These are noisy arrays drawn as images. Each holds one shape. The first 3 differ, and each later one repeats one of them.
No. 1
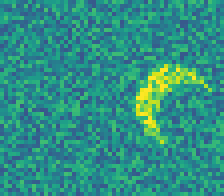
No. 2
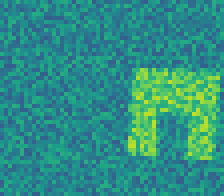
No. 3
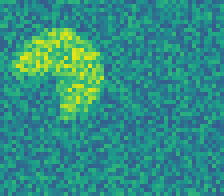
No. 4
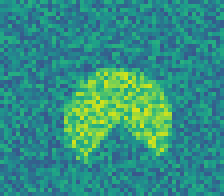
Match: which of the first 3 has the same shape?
3
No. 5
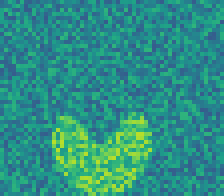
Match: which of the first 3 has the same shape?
3
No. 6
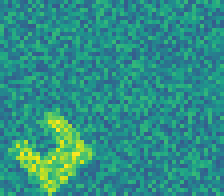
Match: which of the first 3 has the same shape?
2
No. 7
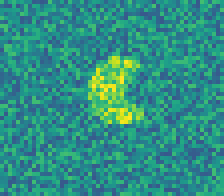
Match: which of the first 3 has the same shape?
3
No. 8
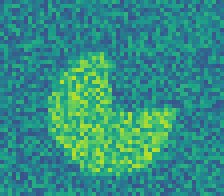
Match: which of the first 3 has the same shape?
3
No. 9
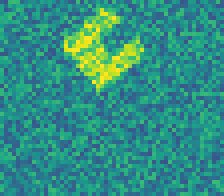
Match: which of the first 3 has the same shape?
2
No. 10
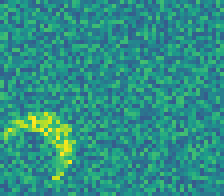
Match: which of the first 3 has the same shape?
1
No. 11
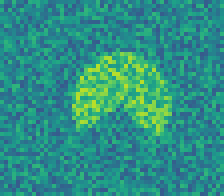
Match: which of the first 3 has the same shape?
3
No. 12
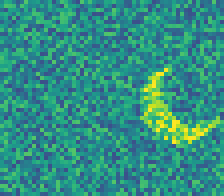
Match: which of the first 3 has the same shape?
1
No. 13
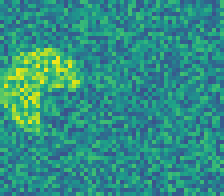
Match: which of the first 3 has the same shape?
3
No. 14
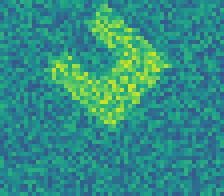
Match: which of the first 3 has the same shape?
2
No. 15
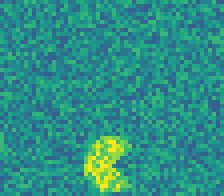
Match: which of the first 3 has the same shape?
3
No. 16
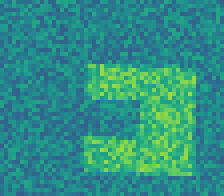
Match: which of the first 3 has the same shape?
2
